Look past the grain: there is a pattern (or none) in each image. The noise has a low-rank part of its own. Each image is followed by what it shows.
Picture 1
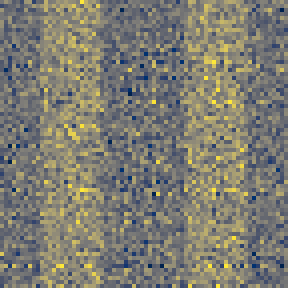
vertical stripes
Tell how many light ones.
2
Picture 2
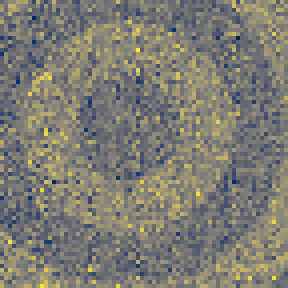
rings round one point
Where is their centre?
centre
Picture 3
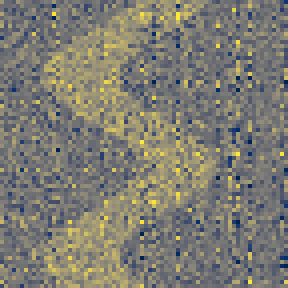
a wavy band
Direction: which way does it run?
top to bottom
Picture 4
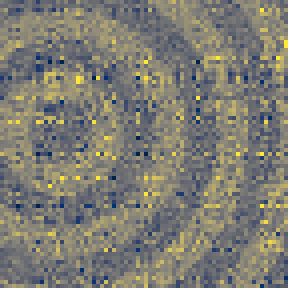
rings round one point
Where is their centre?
middle left
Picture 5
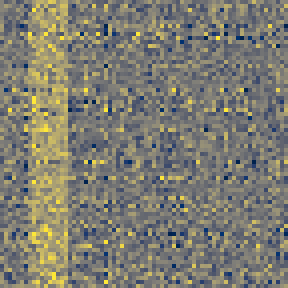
one vertical stripe
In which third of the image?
left
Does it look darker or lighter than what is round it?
lighter
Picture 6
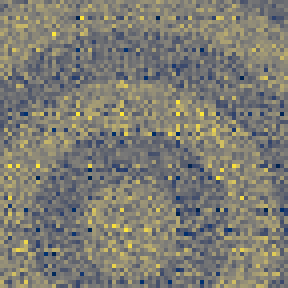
rings round one point
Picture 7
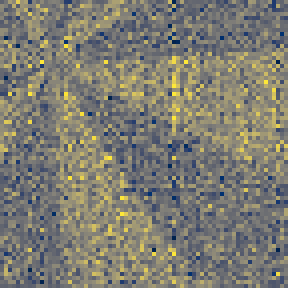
spokes from one point
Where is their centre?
top left
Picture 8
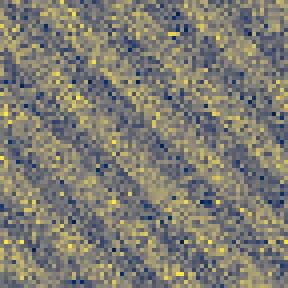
diagonal stripes
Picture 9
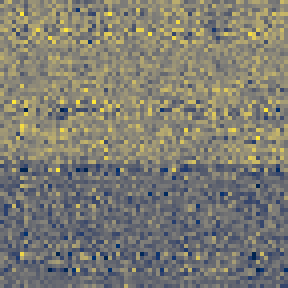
a sharp edge
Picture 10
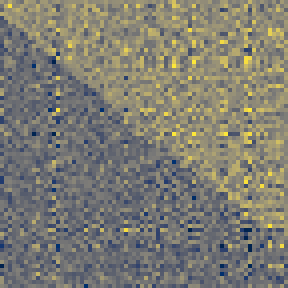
a sharp edge
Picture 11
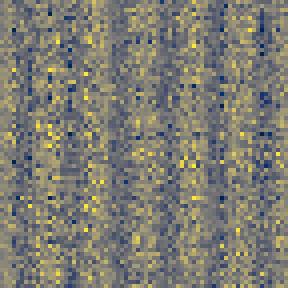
vertical stripes
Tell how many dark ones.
6
